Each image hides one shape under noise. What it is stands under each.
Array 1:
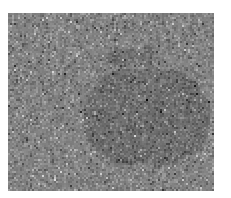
apple
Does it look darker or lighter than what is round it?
darker
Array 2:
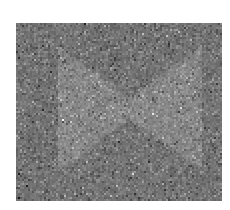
bow tie
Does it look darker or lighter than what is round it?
lighter
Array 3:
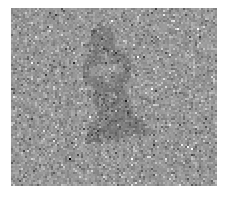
chess bishop
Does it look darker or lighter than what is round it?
darker
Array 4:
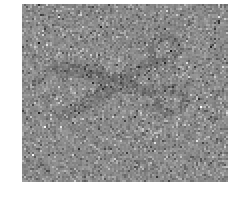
pair of scissors
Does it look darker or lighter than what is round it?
darker
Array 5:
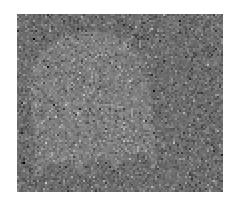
ghost
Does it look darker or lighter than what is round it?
lighter
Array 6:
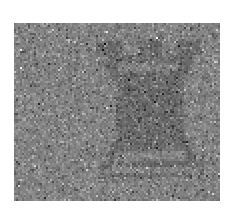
chess rook
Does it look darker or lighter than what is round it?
darker
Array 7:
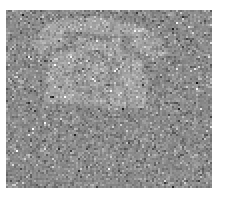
telephone
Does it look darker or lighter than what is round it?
lighter
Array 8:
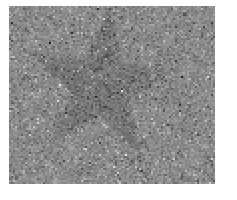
star
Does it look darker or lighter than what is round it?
darker
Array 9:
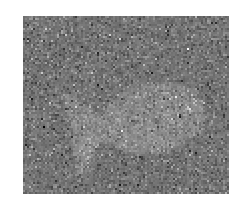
fish
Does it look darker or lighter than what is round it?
lighter
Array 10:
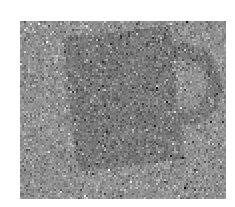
cup
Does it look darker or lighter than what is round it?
darker
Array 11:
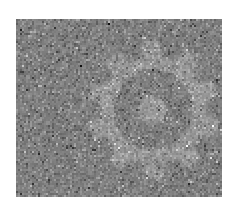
gear
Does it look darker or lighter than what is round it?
lighter
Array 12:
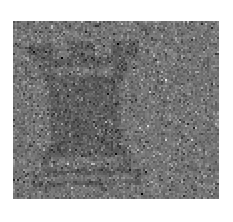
chess rook
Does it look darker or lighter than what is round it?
darker
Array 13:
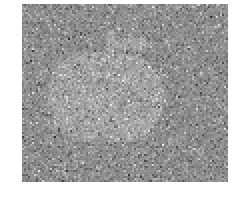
apple
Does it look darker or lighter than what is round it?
lighter
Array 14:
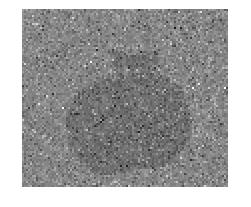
apple
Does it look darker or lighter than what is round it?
darker
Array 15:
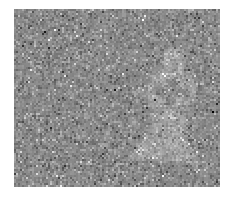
chess bishop
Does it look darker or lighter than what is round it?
lighter
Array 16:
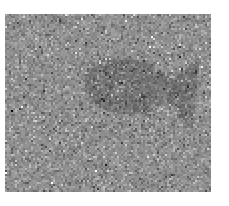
fish
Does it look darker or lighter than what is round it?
darker
